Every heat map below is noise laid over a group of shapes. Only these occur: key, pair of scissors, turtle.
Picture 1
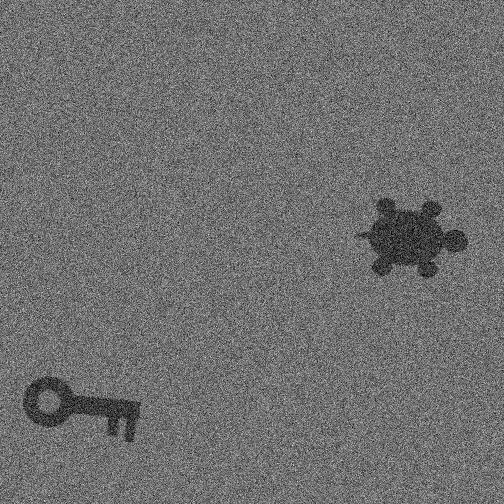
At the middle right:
turtle
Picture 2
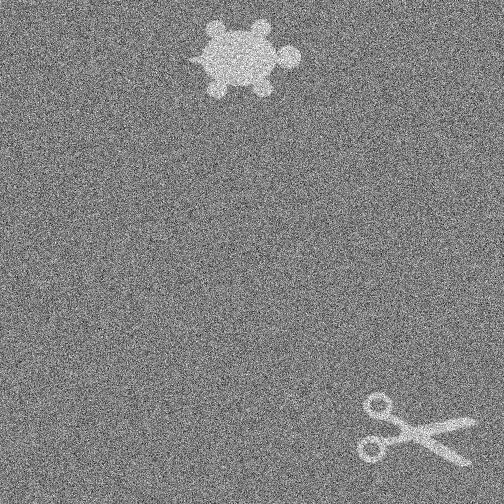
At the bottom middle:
nothing
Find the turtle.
top middle
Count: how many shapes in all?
2
